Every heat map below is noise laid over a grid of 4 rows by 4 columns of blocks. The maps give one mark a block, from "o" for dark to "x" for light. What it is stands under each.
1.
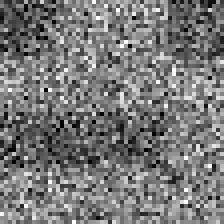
oxxo
xxxx
ooox
xxxx
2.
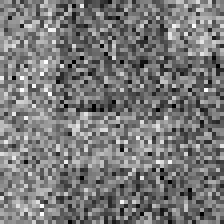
xoox
xooo
xxxo
xooo
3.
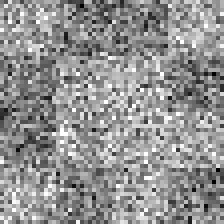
xoox
oxxo
oxxx
xoxo
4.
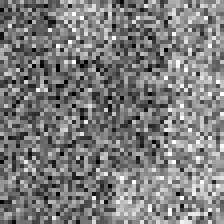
oxox
ooox
ooox
ooxx
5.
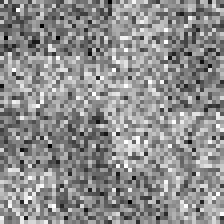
ooxo
xxxo
ooxx
xoox
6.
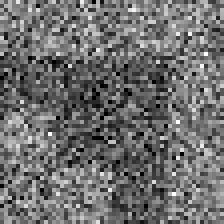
xxxx
ooox
xoox
xxox
